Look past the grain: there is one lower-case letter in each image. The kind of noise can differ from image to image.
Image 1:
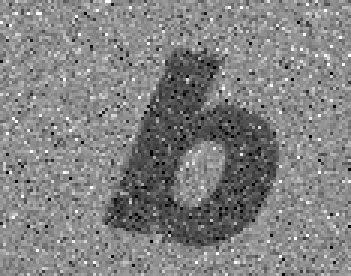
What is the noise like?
heavy tails
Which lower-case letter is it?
b
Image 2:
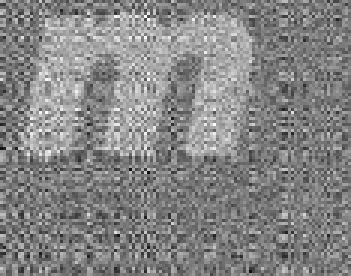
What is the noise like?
low rank plus noise
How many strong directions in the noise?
one
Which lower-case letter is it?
m
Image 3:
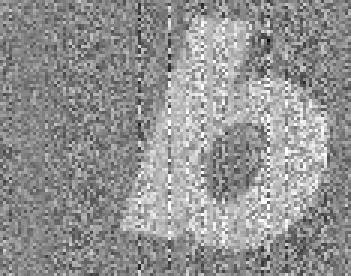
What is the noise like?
columns of uneven size
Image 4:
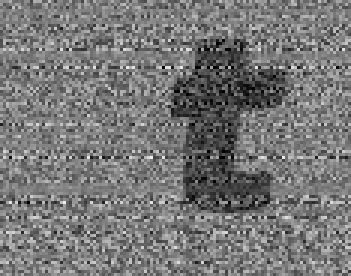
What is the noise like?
rows of uneven size
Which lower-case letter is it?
t
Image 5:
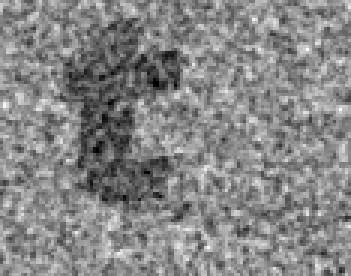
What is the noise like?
blotchy
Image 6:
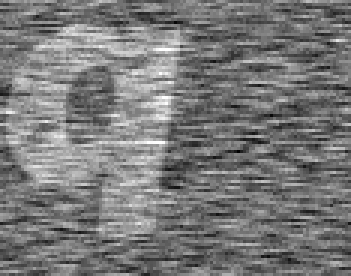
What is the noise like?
streaked along the rows
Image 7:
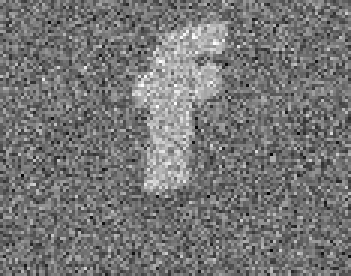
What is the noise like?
independent entries
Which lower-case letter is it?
f
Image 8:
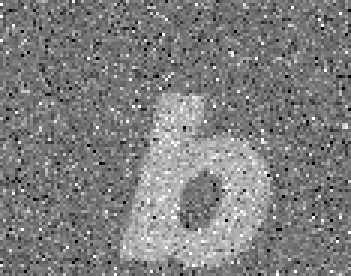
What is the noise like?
heavy tails
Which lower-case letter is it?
b
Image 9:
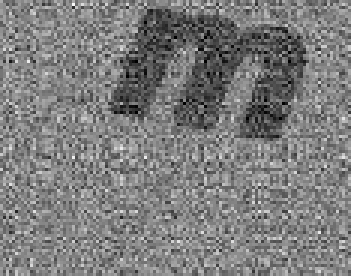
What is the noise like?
low rank plus noise
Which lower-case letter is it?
m
